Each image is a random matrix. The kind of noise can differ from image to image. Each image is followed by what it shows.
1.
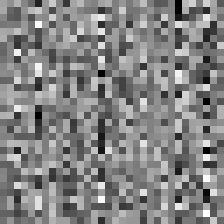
columns of uneven size
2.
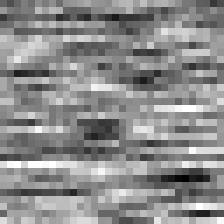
streaked along the rows
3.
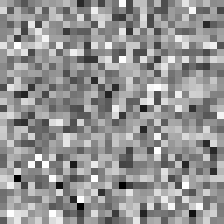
independent entries
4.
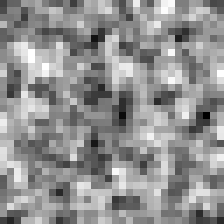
blotchy
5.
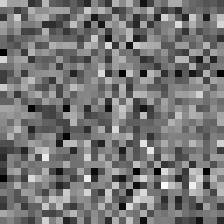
low rank plus noise
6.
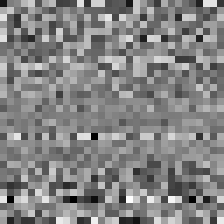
rows of uneven size
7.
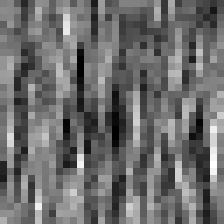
streaked along the columns
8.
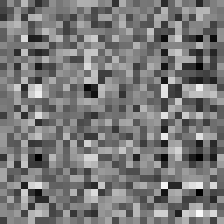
low rank plus noise
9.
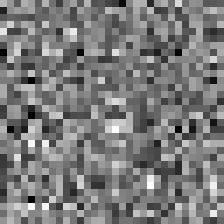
low rank plus noise
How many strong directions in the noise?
three or four
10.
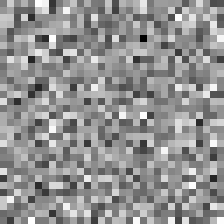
low rank plus noise
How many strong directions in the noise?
three or four
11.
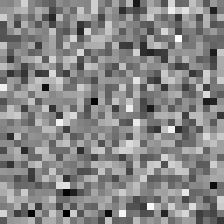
independent entries
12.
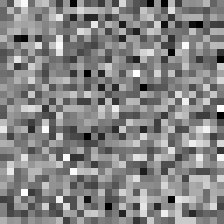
low rank plus noise
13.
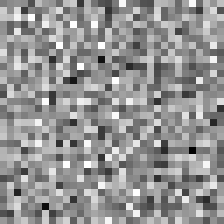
independent entries
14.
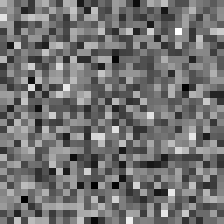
independent entries
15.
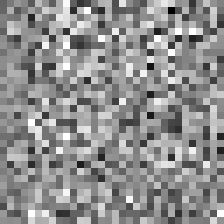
low rank plus noise
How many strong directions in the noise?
three or four
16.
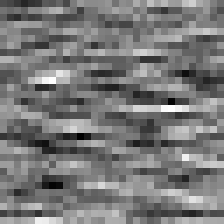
streaked along the rows
